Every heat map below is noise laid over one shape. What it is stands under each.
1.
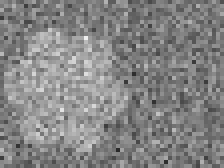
light flower
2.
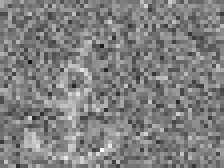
light anchor
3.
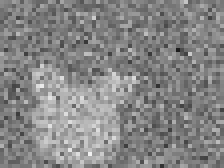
light bear's head
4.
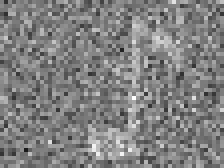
light musical note
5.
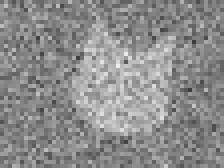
light cat's head
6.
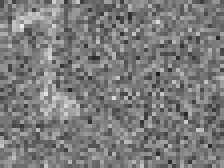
light musical note
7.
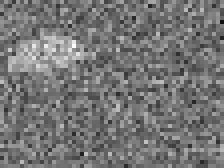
light umbrella
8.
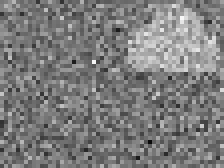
light cloud, top right
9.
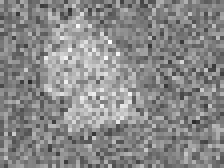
light chess knight
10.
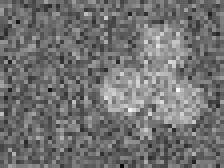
light club
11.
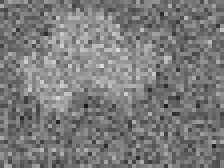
light car
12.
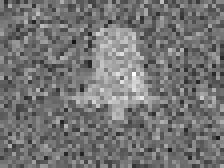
light bell
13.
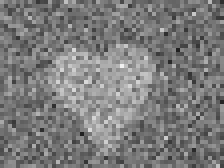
light heart
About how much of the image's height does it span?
two thirds
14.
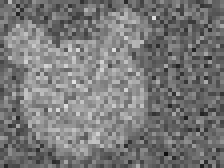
light bear's head
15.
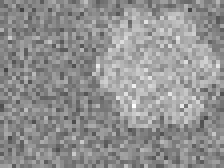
light flower
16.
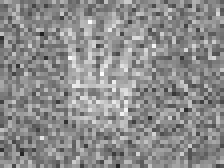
light chess queen
